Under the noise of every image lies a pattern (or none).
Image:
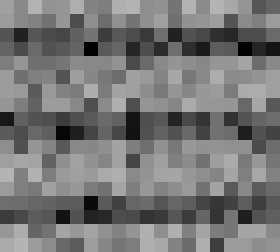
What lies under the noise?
horizontal stripes
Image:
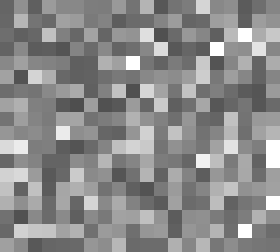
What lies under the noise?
only noise
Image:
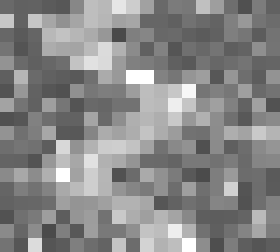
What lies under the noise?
a wavy band
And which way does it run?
top to bottom
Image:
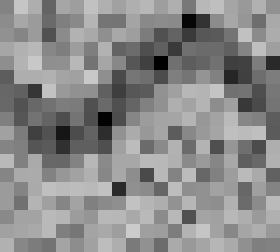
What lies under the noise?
a wavy band
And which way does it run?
left to right
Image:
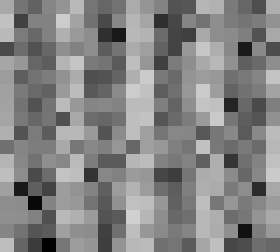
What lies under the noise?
vertical stripes
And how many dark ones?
4
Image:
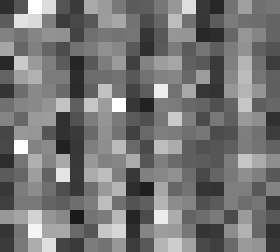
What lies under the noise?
vertical stripes
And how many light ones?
4
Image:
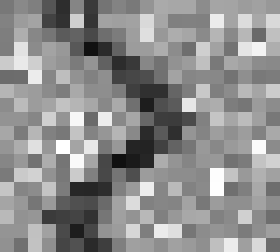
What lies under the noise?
a wavy band
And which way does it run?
top to bottom
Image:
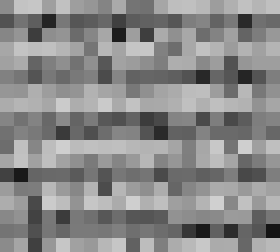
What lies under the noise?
horizontal stripes
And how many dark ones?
5
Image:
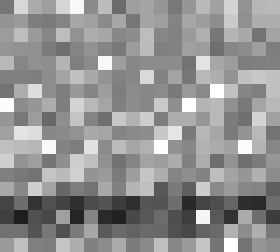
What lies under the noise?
one horizontal stripe
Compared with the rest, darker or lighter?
darker
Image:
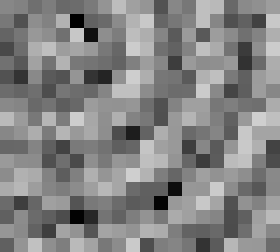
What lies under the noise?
rings round one point
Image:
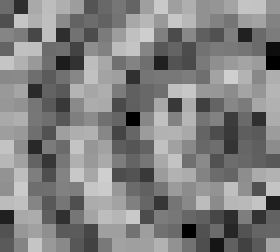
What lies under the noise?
rings round one point
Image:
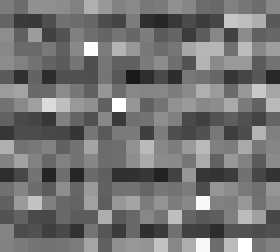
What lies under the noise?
horizontal stripes
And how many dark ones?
5
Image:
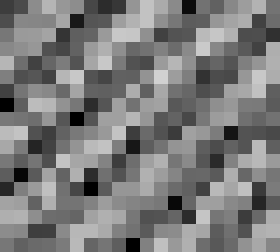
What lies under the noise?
diagonal stripes
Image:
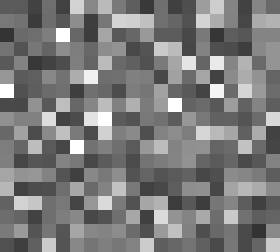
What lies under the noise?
only noise
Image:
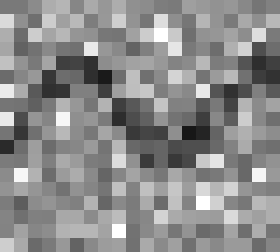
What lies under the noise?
a wavy band
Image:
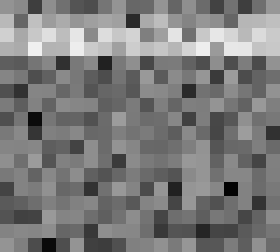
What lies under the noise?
one horizontal stripe
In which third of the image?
top
